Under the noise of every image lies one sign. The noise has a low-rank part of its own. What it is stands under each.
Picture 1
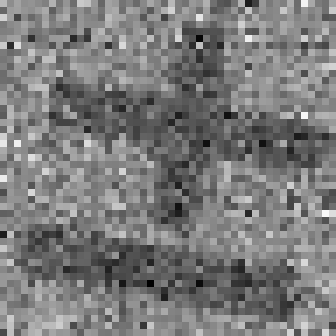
plus-minus sign
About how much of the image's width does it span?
nearly all
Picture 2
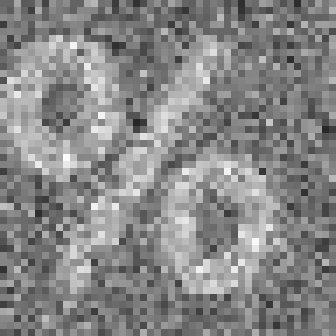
percent sign
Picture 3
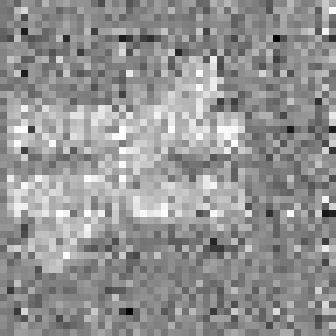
not-equal sign
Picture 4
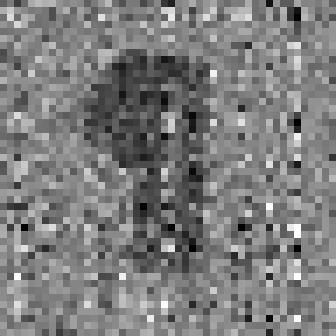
pilcrow
